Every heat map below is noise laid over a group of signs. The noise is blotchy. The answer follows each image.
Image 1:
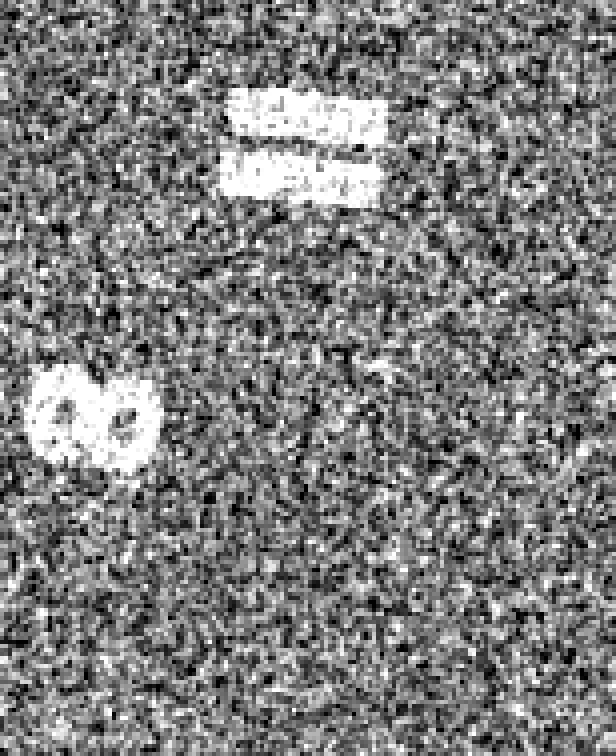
top middle: equals sign; middle left: infinity sign
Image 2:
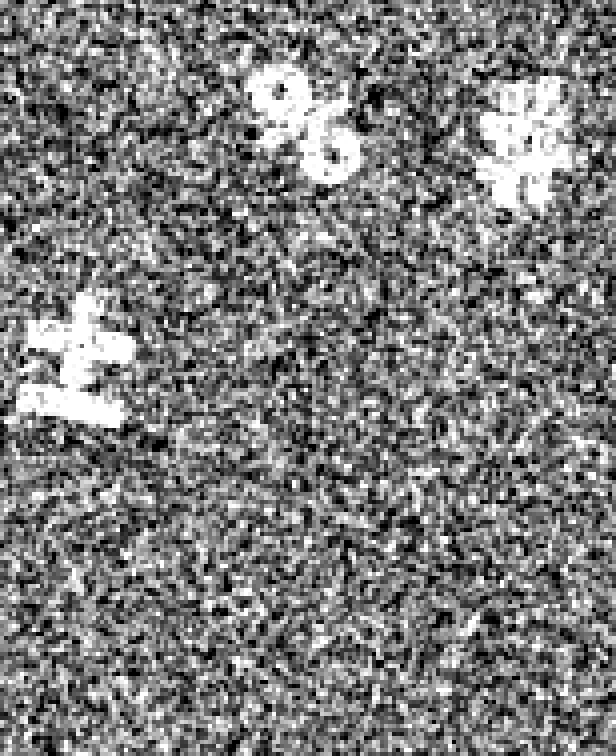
top middle: percent sign; top right: hash sign; middle left: plus-minus sign
